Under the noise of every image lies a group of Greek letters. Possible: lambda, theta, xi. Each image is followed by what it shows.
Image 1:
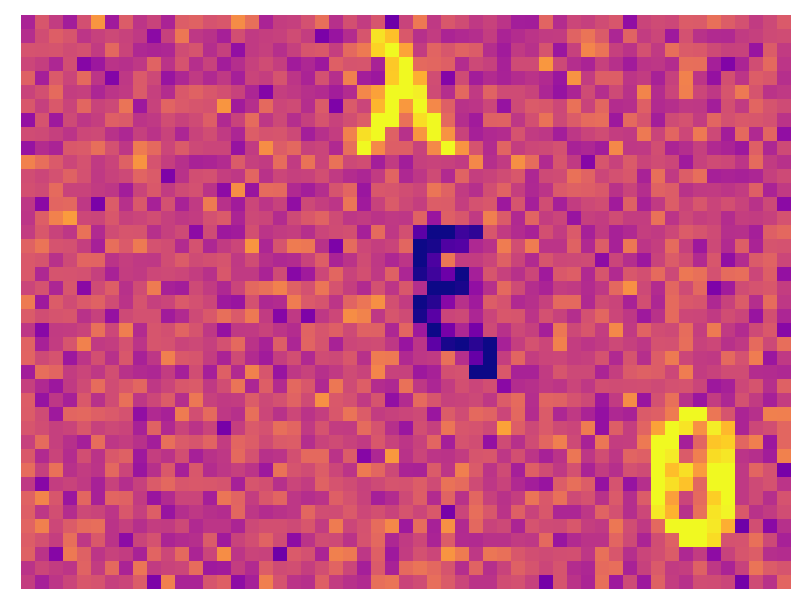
top middle: light lambda; centre: dark xi; bottom right: light theta
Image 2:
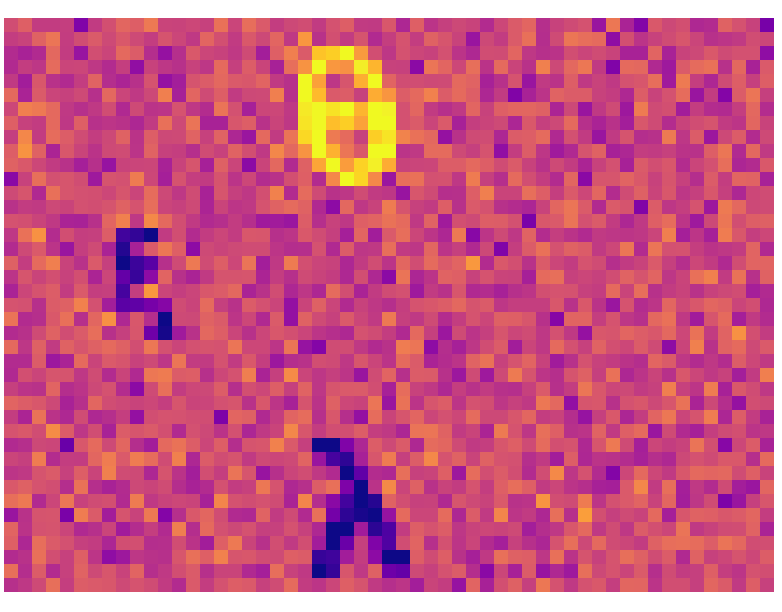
top middle: light theta; middle left: dark xi; bottom middle: dark lambda
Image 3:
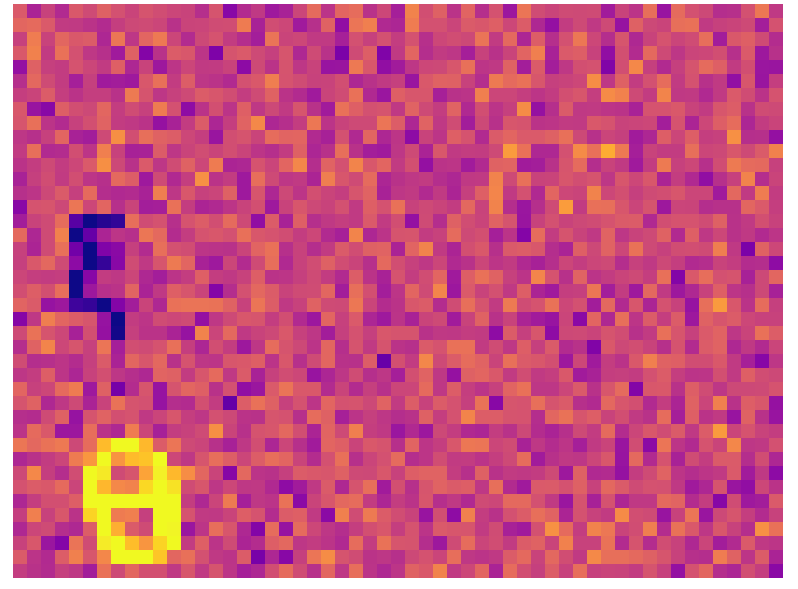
middle left: dark xi; bottom left: light theta
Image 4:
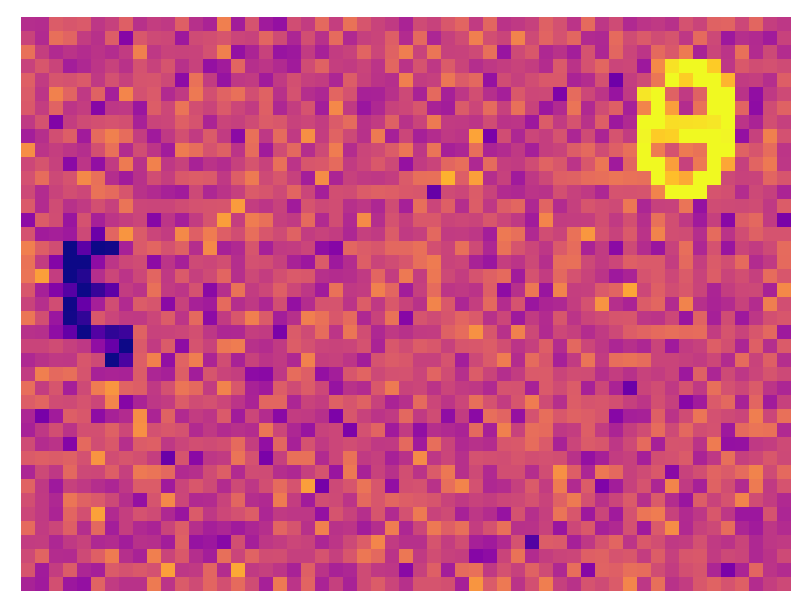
top right: light theta; middle left: dark xi
